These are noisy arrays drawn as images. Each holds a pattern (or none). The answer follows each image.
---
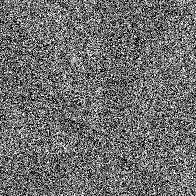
spokes from one point
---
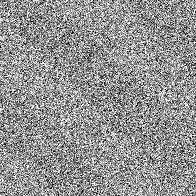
diagonal stripes
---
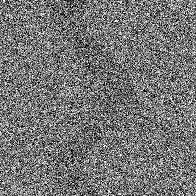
a wavy band
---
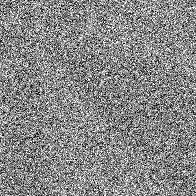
spokes from one point
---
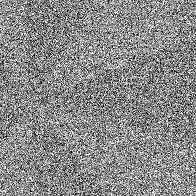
spokes from one point
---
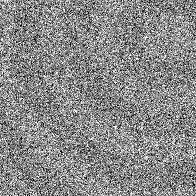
rings round one point
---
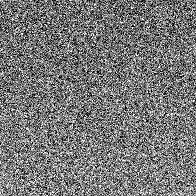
a smooth slope
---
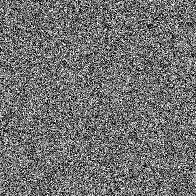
only noise
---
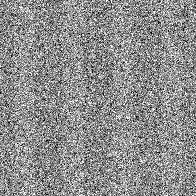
vertical stripes
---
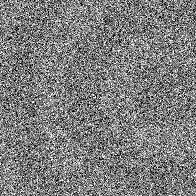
rings round one point
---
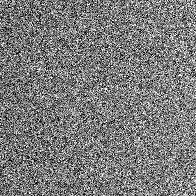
a smooth slope
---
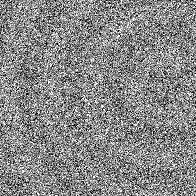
rings round one point
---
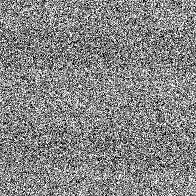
horizontal stripes
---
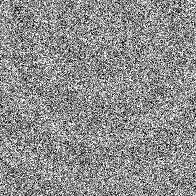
rings round one point
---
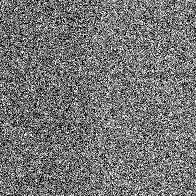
a sharp edge
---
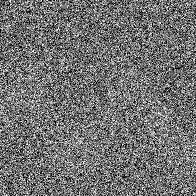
a wavy band
